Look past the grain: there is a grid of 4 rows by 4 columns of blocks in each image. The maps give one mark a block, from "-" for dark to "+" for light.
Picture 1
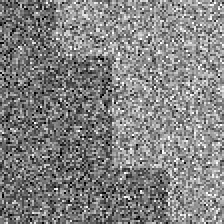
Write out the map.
-+++
--++
--++
---+
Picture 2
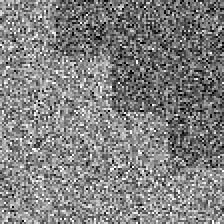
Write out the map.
+---
++--
+++-
++++
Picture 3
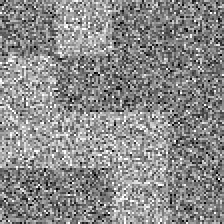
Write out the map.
-+--
+---
+++-
--+-
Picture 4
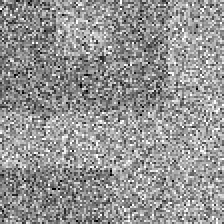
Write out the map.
-+-+
---+
++++
--++
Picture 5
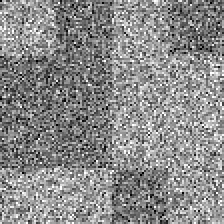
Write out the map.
+-+-
--++
--++
++-+
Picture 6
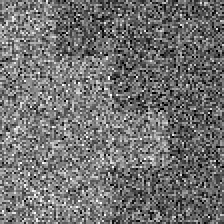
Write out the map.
+---
++--
+++-
++--
